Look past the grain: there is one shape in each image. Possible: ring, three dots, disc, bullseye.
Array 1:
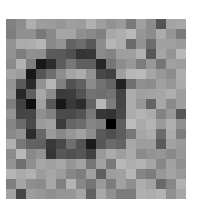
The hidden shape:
bullseye
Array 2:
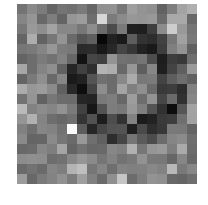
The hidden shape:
ring
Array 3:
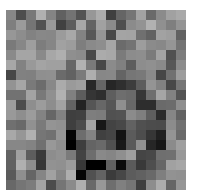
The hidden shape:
bullseye
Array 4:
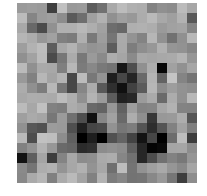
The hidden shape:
three dots
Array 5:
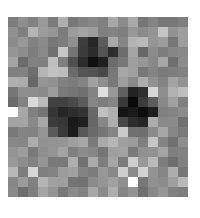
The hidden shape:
three dots
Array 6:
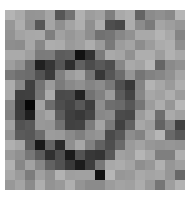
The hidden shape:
bullseye
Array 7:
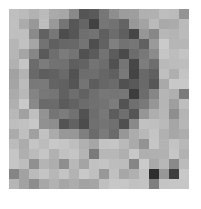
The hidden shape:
disc
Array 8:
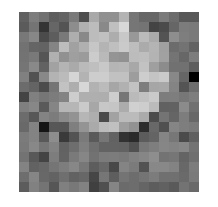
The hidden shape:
disc
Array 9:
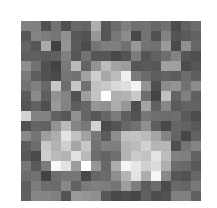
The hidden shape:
three dots
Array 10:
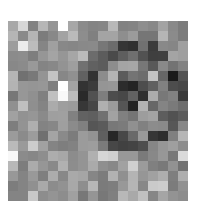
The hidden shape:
bullseye
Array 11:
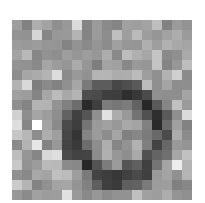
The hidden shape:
ring
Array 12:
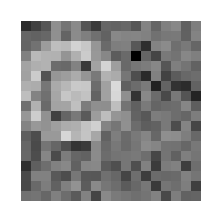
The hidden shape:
bullseye
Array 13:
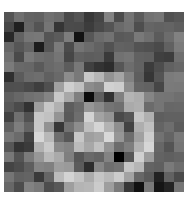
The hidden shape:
bullseye
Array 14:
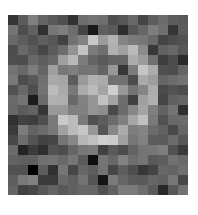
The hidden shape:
bullseye
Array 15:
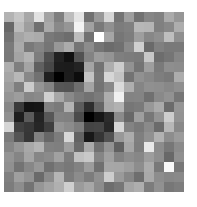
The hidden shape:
three dots
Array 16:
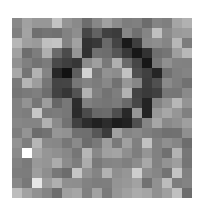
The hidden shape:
ring
